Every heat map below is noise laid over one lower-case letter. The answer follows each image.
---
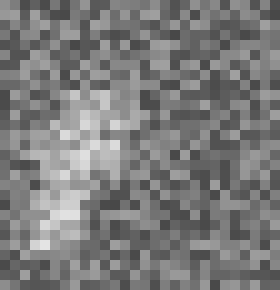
f
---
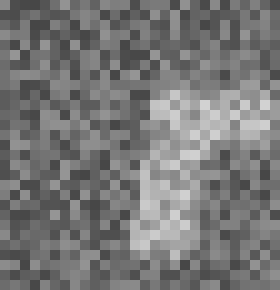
r
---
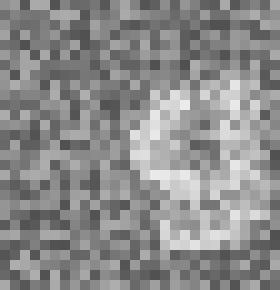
g
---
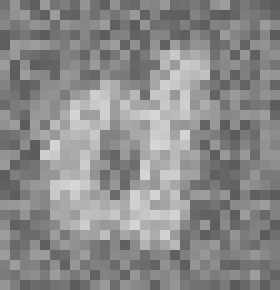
d
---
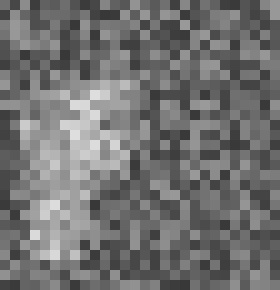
f
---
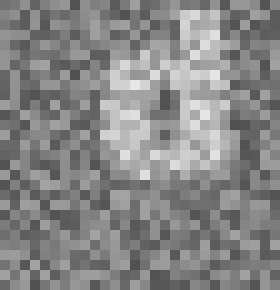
d
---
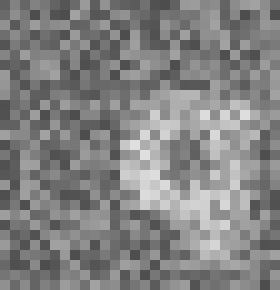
q
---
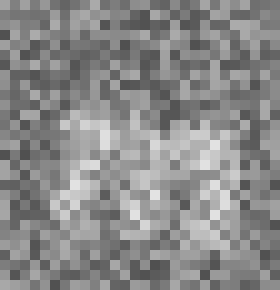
m
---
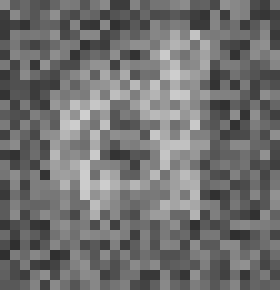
d
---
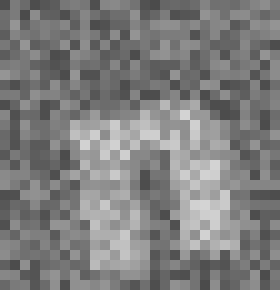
n
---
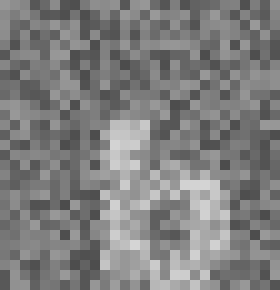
b
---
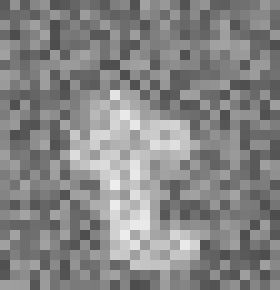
t
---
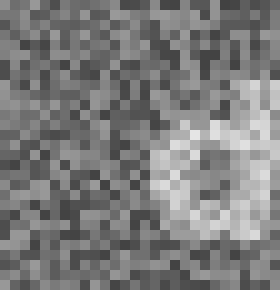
d
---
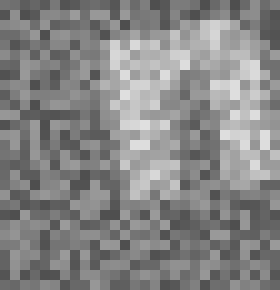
n
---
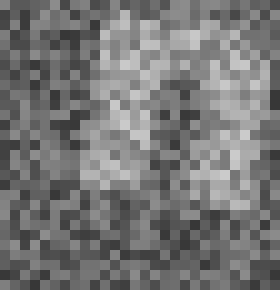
n
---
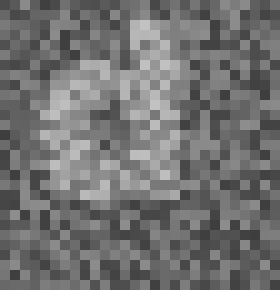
d
